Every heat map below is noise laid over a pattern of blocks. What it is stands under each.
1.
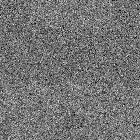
left and right mirror each other
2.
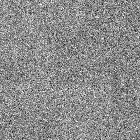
no symmetry
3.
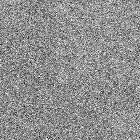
mirrored about the diagonal from the bottom left
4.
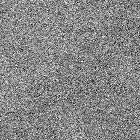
mirrored about the diagonal from the top left
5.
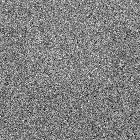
left and right mirror each other
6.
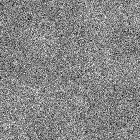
mirrored about the diagonal from the top left
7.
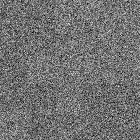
mirrored about the diagonal from the bottom left
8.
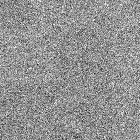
no symmetry
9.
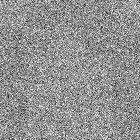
left and right mirror each other
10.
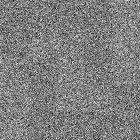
the same after a half turn
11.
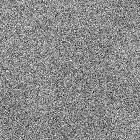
no symmetry
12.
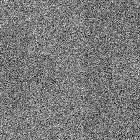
top and bottom mirror each other
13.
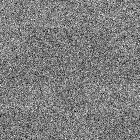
left and right mirror each other
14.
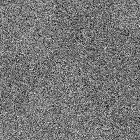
no symmetry
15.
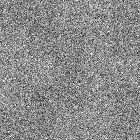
top and bottom mirror each other
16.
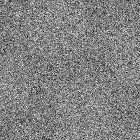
the same after a half turn
